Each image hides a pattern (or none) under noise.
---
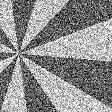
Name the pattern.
spokes from one point
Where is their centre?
middle left
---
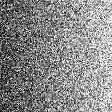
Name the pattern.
a smooth slope
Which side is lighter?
right
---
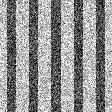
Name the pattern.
vertical stripes
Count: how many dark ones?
5
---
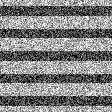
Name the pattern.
horizontal stripes
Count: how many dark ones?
5
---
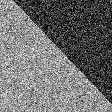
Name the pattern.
a sharp edge
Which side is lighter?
bottom left
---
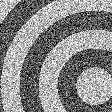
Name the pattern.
rings round one point
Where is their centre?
bottom right
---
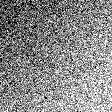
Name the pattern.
a smooth slope
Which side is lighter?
bottom right
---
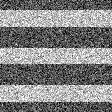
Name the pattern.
horizontal stripes
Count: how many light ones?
3
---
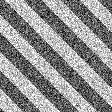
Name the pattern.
diagonal stripes
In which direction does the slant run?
top left to bottom right
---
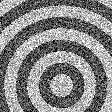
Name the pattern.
rings round one point
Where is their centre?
bottom middle
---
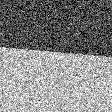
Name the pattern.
a sharp edge
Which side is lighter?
bottom
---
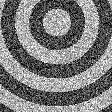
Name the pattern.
rings round one point
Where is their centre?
top middle
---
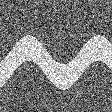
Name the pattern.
a wavy band
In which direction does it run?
left to right
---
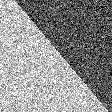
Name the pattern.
a sharp edge
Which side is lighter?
bottom left
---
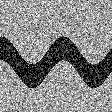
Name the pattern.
a wavy band
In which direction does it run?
left to right
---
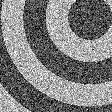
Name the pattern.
rings round one point
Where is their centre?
top right
